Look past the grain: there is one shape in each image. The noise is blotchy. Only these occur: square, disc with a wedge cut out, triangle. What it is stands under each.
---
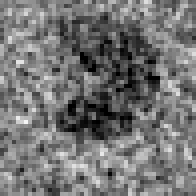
dark disc with a wedge cut out
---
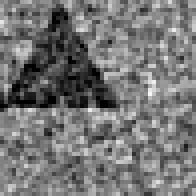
dark triangle
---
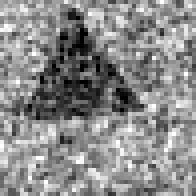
dark triangle
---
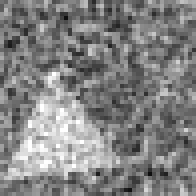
light triangle
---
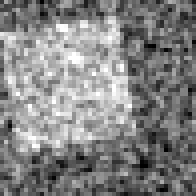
light square
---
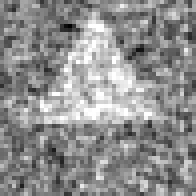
light triangle
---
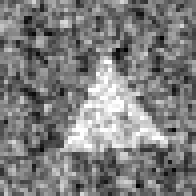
light triangle
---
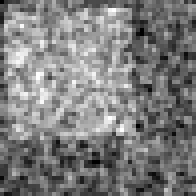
light square
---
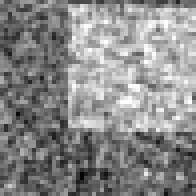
light square
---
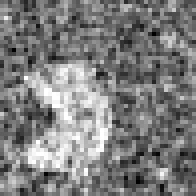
light disc with a wedge cut out
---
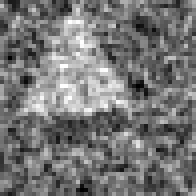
light triangle
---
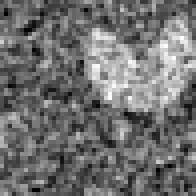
light disc with a wedge cut out
